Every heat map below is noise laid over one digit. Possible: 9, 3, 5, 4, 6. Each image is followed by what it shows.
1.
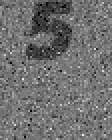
5
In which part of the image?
top middle
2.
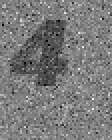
4
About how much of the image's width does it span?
half
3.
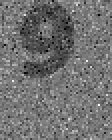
9
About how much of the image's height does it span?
half
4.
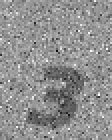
3
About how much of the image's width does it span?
half
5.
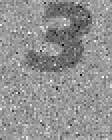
3
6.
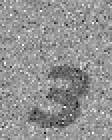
3
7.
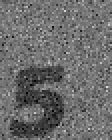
5
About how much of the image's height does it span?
half
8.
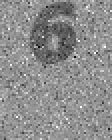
6
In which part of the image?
top middle
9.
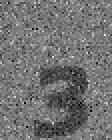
3
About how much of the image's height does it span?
half
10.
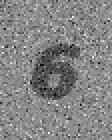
6
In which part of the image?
centre
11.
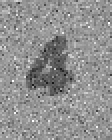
4
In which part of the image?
centre
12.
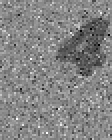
4
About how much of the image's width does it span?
half
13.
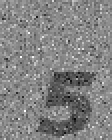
5
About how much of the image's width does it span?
half
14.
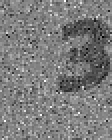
3
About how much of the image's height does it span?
half
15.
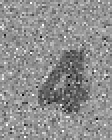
4
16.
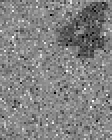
4
